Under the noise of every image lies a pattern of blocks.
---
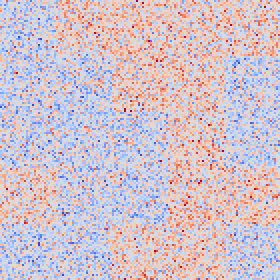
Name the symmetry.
no symmetry
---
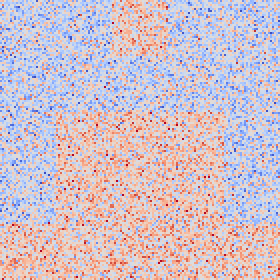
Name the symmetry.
left and right mirror each other
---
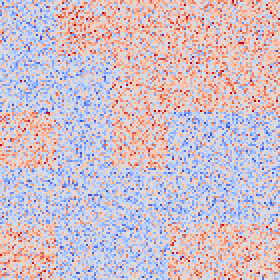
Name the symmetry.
no symmetry
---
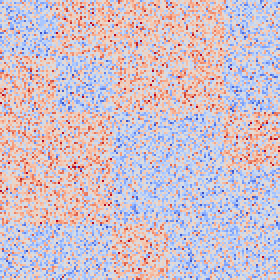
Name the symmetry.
mirrored about the diagonal from the top left
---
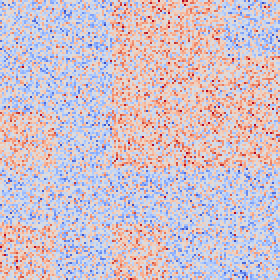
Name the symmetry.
mirrored about the diagonal from the bottom left
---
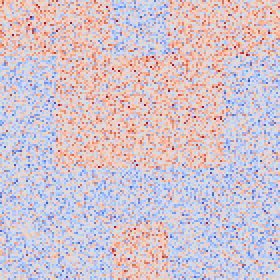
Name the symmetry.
left and right mirror each other
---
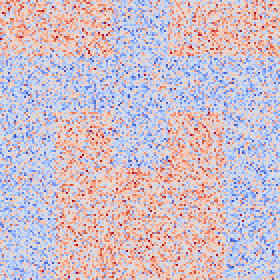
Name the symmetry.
left and right mirror each other
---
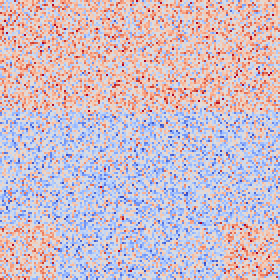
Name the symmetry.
left and right mirror each other
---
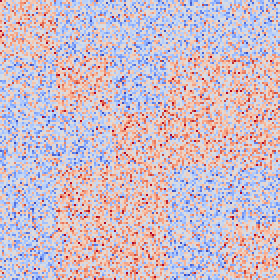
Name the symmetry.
mirrored about the diagonal from the top left
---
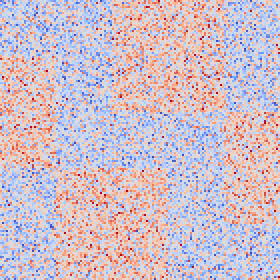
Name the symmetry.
the same after a half turn
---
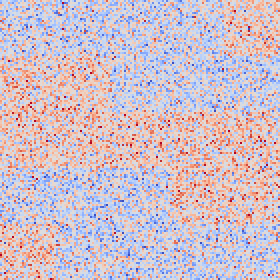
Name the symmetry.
the same after a half turn
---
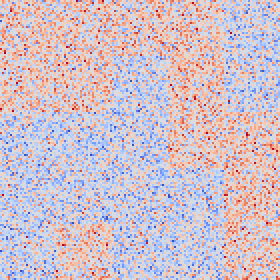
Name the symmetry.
no symmetry
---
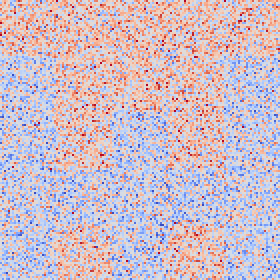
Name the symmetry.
left and right mirror each other
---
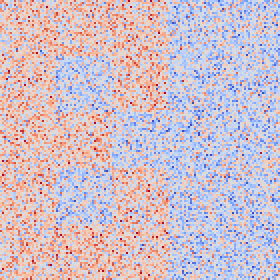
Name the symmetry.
top and bottom mirror each other
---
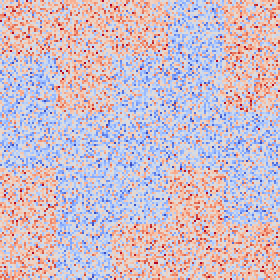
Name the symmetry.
the same after a half turn
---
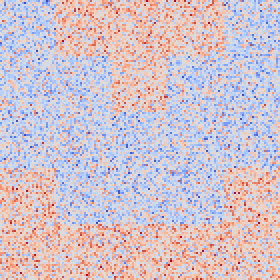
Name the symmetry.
left and right mirror each other
